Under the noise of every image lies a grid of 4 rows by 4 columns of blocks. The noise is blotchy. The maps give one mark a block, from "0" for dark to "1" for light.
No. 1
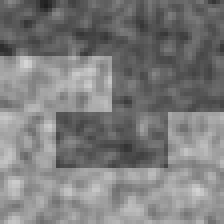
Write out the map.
0 0 0 0
1 1 0 0
1 0 0 1
1 1 1 1
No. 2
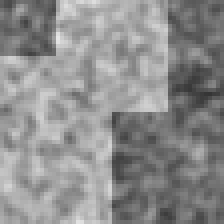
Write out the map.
0 1 1 0
1 1 1 0
1 1 0 0
1 1 0 0
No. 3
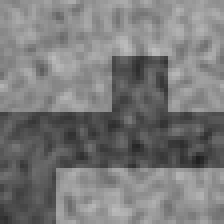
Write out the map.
1 1 1 1
1 1 0 1
0 0 0 0
0 1 1 1
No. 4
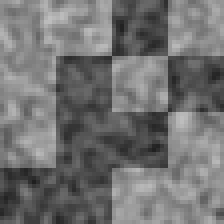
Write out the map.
1 1 0 1
1 0 1 0
1 0 0 1
0 0 1 1
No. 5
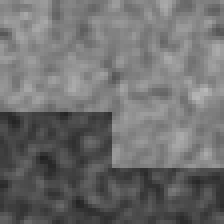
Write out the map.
1 1 1 1
1 1 1 1
0 0 1 1
0 0 0 0
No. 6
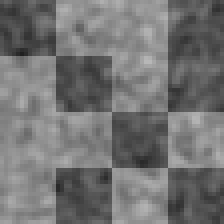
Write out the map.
0 1 1 0
1 0 1 0
1 1 0 1
1 0 1 0
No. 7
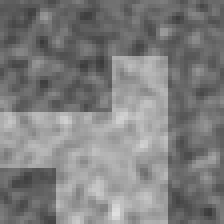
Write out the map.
0 0 0 0
0 0 1 0
1 1 1 0
0 1 1 0
